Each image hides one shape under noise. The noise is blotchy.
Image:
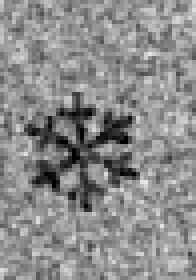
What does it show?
dark snowflake
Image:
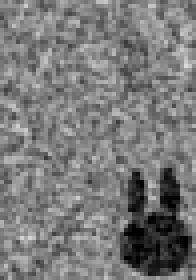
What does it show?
dark rabbit's head, bottom right
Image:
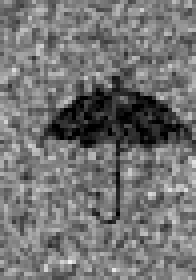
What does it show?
dark umbrella
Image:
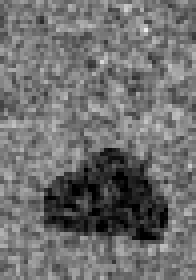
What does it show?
dark cloud
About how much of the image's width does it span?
two thirds
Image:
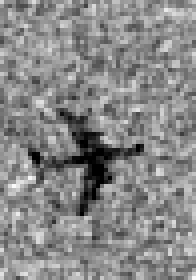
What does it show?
dark airplane
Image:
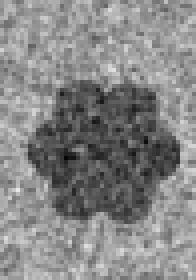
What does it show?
dark flower
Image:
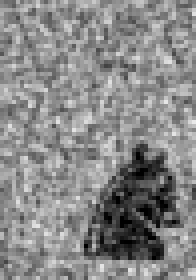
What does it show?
dark chess knight
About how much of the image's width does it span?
half
